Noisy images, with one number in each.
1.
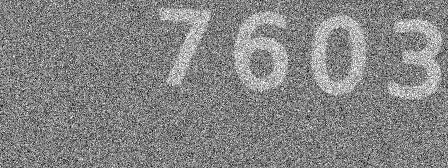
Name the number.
7603
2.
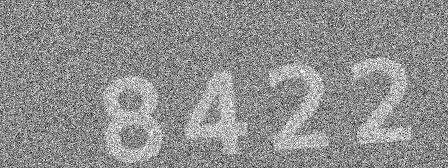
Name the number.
8422
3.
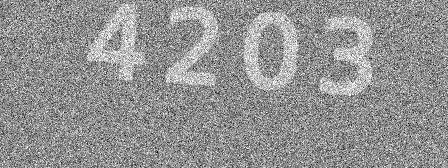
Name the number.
4203
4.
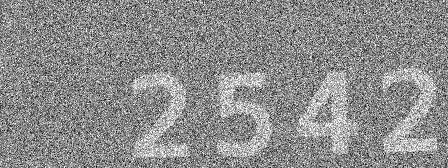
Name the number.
2542
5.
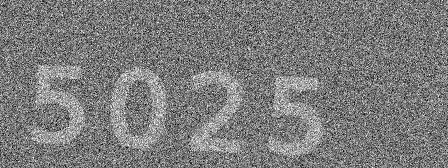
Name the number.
5025
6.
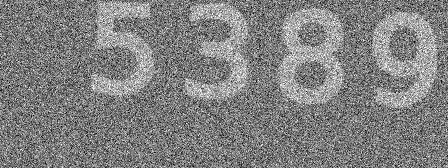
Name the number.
5389
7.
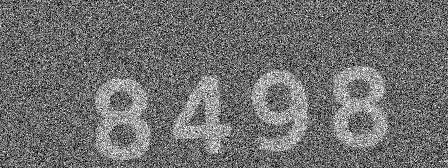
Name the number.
8498
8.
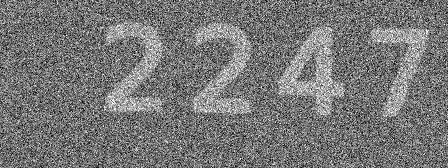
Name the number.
2247
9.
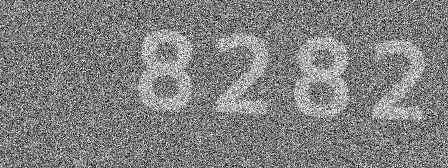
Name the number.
8282
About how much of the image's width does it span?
two thirds
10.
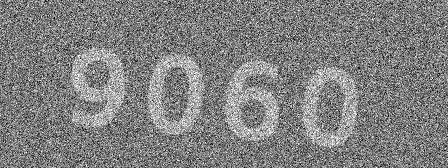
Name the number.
9060
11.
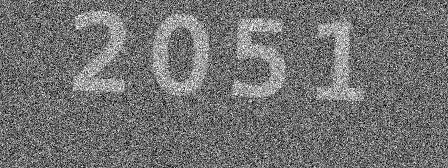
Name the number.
2051
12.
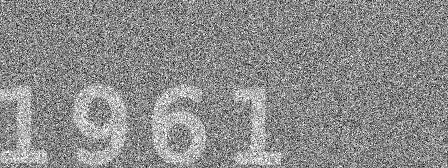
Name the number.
1961
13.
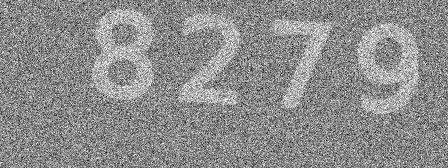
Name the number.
8279
